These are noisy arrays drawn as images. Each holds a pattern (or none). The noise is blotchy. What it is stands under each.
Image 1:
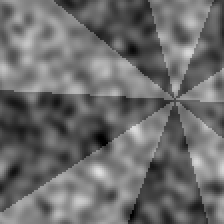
spokes from one point
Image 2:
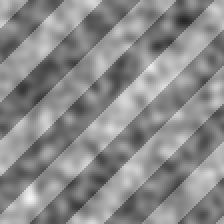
diagonal stripes
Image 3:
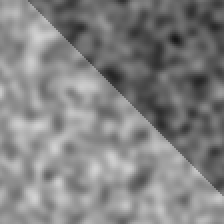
a sharp edge
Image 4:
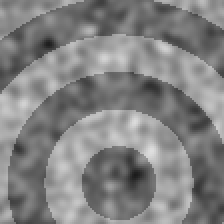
rings round one point
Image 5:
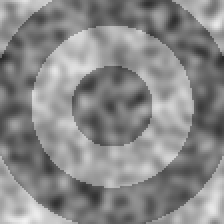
rings round one point
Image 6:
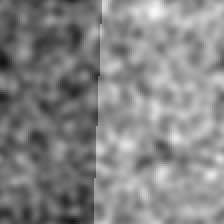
a sharp edge
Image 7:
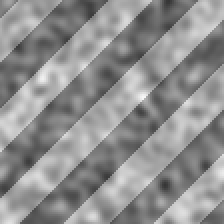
diagonal stripes
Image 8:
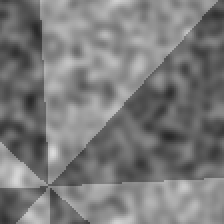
spokes from one point
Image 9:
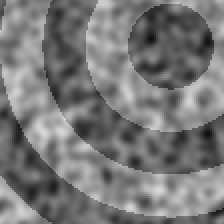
rings round one point
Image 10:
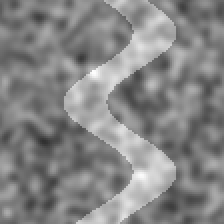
a wavy band
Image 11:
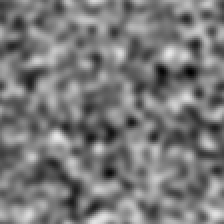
only noise
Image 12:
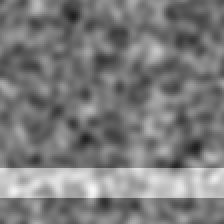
one horizontal stripe
